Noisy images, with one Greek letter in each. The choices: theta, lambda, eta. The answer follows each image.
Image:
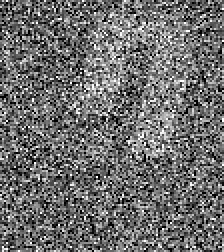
eta
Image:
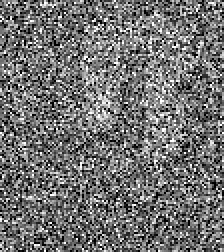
eta
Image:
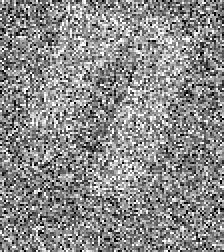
eta
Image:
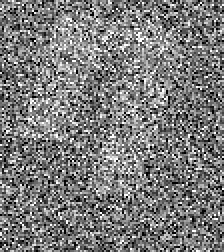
eta
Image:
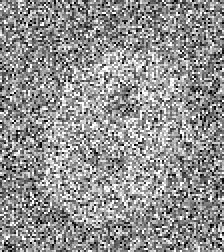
theta
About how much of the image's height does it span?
two thirds
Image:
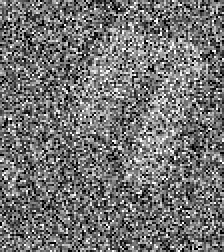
eta
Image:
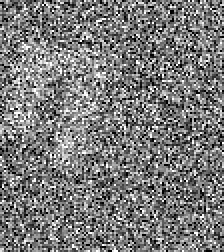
eta
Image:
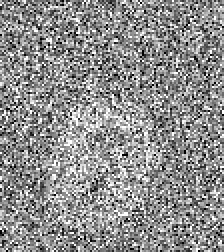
theta
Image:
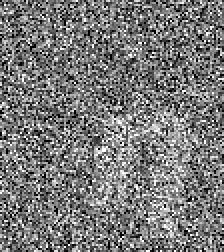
eta
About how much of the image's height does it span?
half
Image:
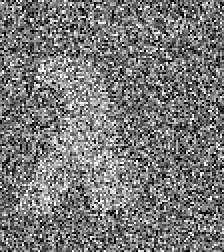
lambda
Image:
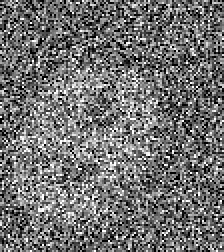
theta
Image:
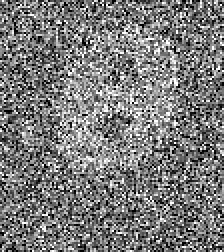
theta
